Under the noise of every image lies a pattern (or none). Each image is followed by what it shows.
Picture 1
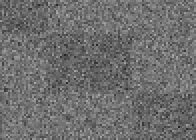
blocks along the diagonal
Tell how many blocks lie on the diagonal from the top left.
3
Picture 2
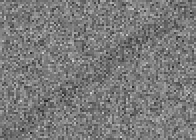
a diagonal band
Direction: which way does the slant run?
bottom left to top right
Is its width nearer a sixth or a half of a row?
a sixth
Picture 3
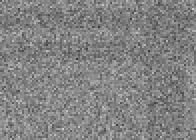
bands of rows crossing bands of columns
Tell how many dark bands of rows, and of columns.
2 and 1
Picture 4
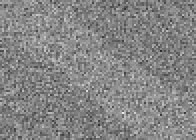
a diagonal band
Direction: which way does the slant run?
top left to bottom right
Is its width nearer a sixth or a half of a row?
a half
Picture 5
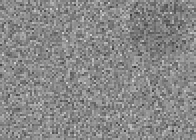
one block
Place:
top right
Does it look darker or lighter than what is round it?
darker
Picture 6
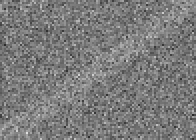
a diagonal band
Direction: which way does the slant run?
bottom left to top right
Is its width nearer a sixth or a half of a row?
a sixth
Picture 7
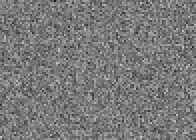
only noise
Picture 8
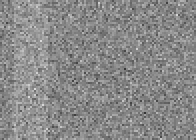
one band of columns
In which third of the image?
left
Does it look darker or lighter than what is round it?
lighter
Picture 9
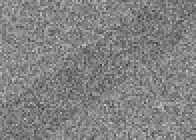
a diagonal band
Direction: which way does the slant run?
bottom left to top right
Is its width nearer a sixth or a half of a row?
a half
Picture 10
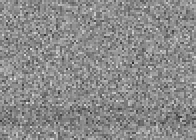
one band of rows
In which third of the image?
bottom
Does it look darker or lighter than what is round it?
darker
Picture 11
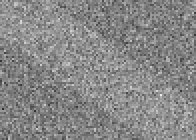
a diagonal band
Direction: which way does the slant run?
top left to bottom right
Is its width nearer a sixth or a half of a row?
a half
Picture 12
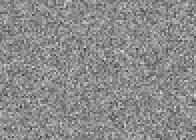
only noise
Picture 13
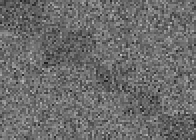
blocks along the diagonal
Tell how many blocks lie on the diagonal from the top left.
5
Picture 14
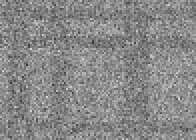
bands of rows crossing bands of columns
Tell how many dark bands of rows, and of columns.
3 and 3
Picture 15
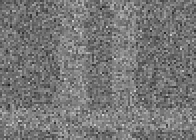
bands of rows crossing bands of columns
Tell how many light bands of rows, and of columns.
1 and 2
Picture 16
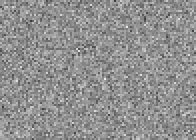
only noise
